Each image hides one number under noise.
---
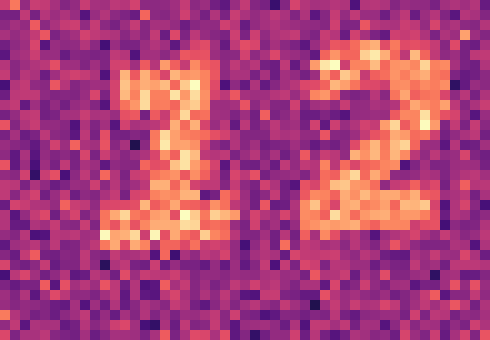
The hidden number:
12
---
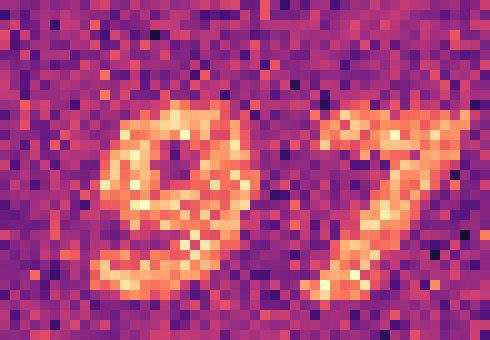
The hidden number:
97
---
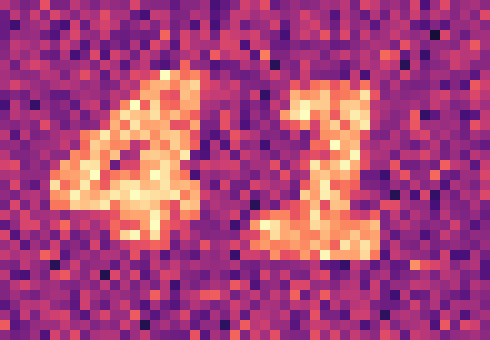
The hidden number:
41
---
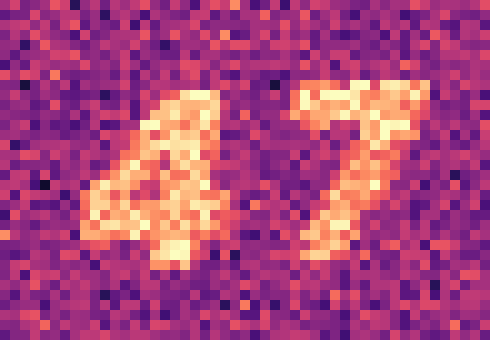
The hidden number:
47
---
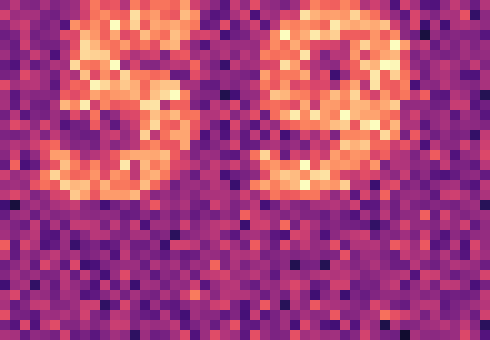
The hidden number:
59
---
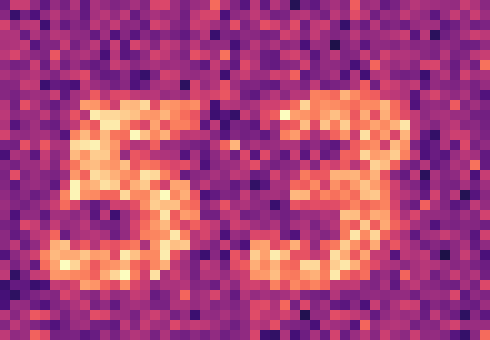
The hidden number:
53
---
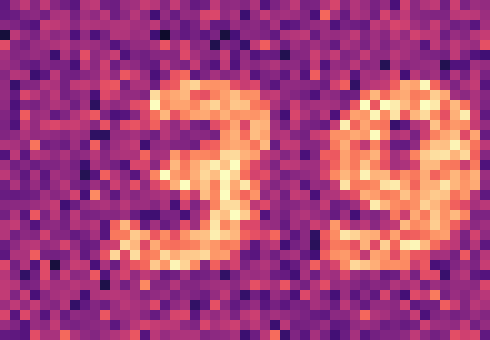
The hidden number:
39
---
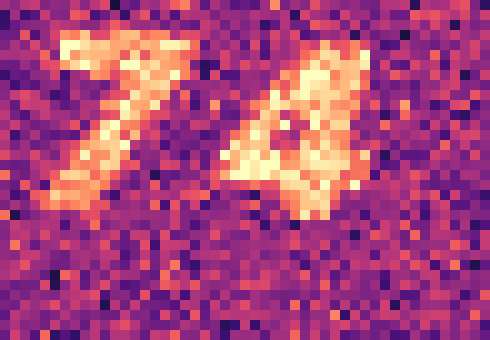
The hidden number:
74
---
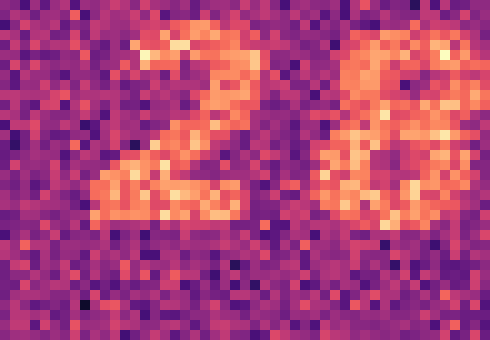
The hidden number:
28
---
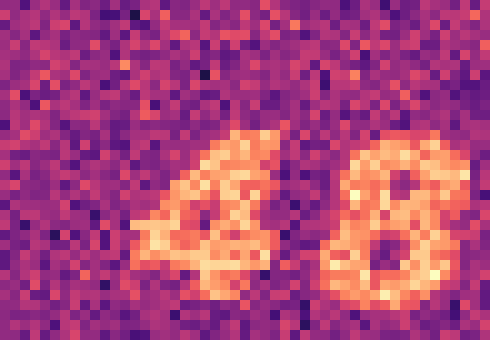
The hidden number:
48
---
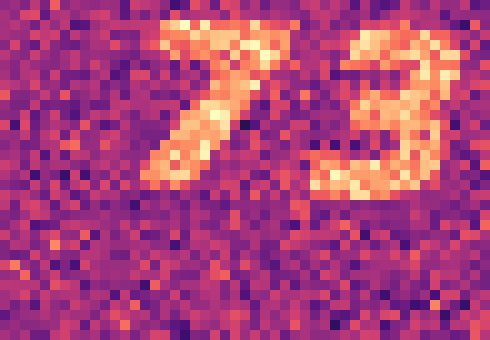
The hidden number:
73
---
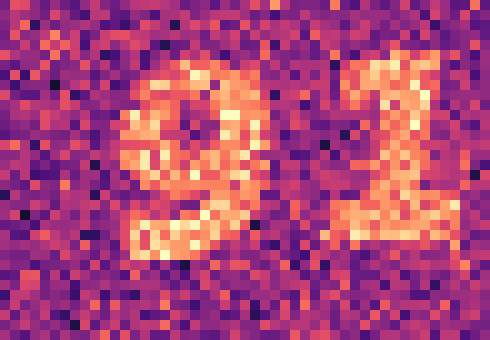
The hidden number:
91
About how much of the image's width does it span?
two thirds
